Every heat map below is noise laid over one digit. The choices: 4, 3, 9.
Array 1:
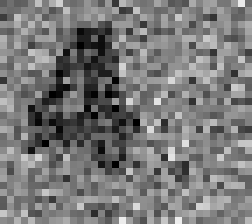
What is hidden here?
dark 4
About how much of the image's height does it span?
two thirds
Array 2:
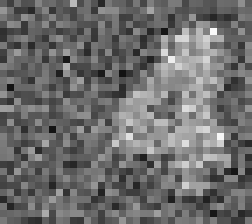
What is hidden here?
light 4
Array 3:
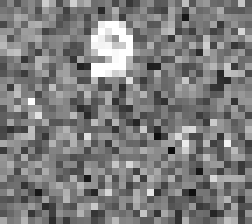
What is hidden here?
light 9, top middle
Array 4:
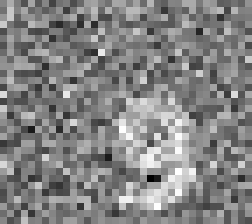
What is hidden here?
light 9
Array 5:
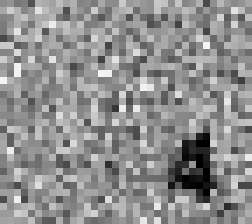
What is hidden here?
dark 4, bottom right
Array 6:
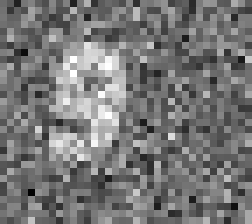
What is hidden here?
light 9
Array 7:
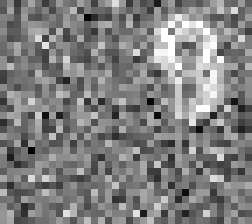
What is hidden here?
light 9
